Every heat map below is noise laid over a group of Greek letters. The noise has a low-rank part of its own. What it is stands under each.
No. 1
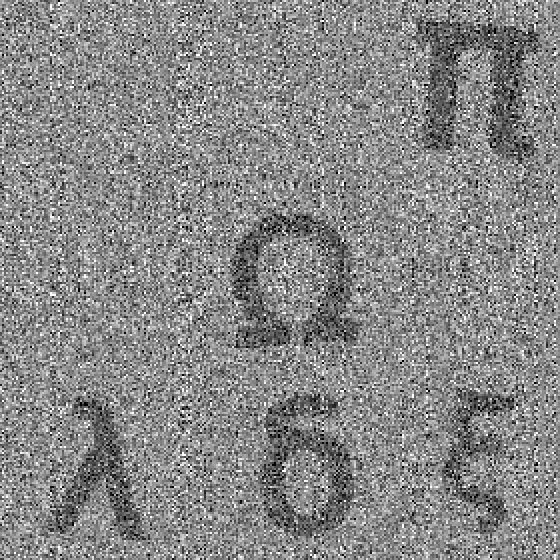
top right: pi; centre: omega; bottom left: lambda; bottom middle: delta; bottom right: xi
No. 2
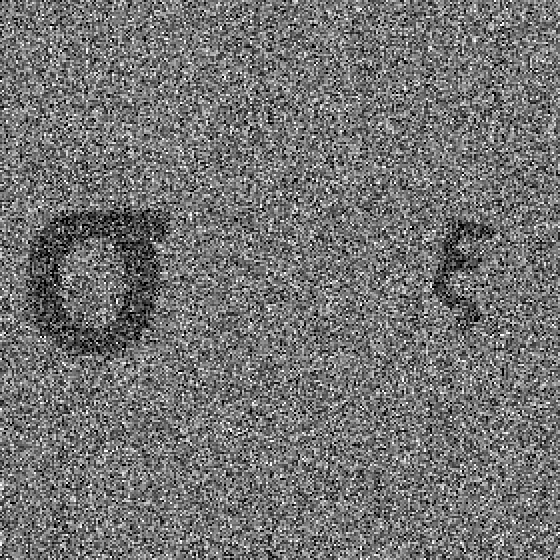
middle left: sigma; middle right: xi
